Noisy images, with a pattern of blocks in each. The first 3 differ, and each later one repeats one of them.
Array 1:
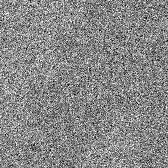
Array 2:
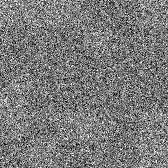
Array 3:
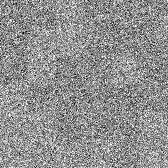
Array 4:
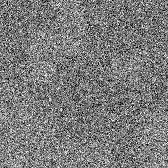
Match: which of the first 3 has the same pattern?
3
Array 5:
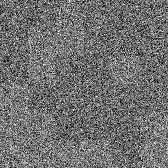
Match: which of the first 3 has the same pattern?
3
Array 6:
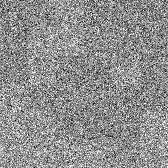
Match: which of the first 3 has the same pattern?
3
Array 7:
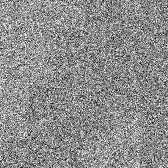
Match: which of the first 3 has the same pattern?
1
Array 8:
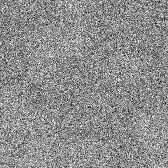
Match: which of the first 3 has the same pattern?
3
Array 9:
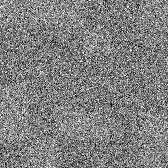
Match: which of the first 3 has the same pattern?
2
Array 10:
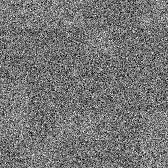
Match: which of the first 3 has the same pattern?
2
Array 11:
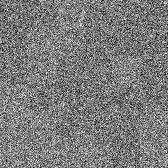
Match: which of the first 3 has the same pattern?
3
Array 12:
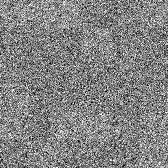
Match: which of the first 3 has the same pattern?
2
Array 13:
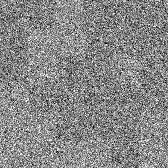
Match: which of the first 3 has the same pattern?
3
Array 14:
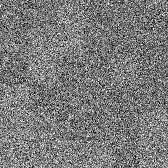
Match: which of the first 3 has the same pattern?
3
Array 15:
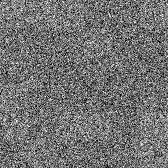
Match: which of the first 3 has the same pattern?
2
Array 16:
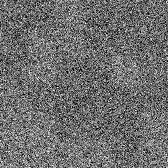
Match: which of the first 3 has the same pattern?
3
